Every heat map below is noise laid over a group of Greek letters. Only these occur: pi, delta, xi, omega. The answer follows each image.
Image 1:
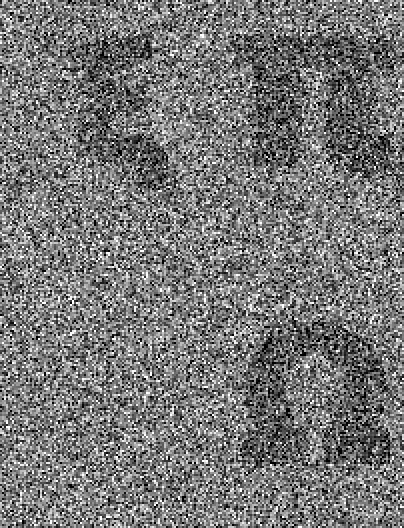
top left: xi; top right: pi; bottom right: omega
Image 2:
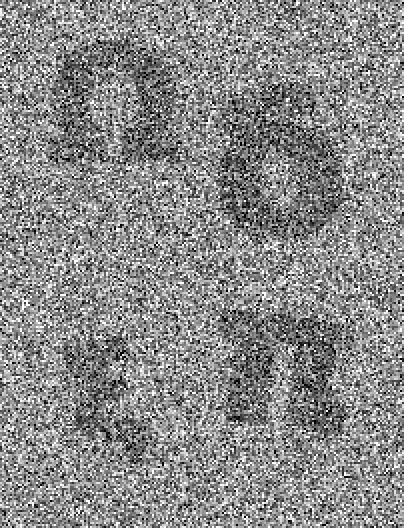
top left: omega; top right: delta; bottom left: xi; bottom right: pi
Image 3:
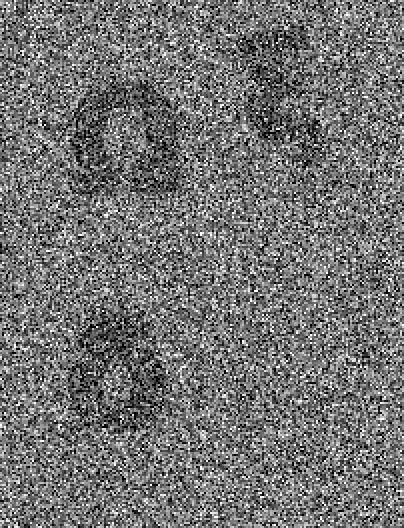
top left: omega; top right: xi; bottom left: delta
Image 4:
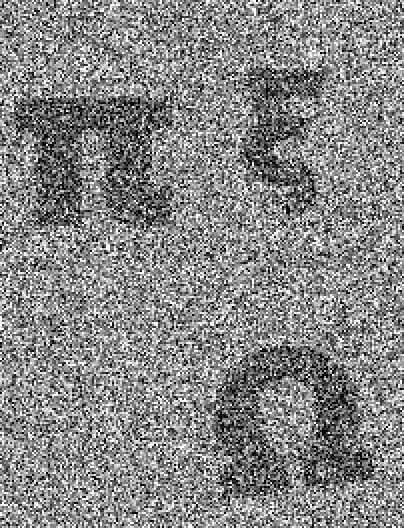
top left: pi; top right: xi; bottom right: omega
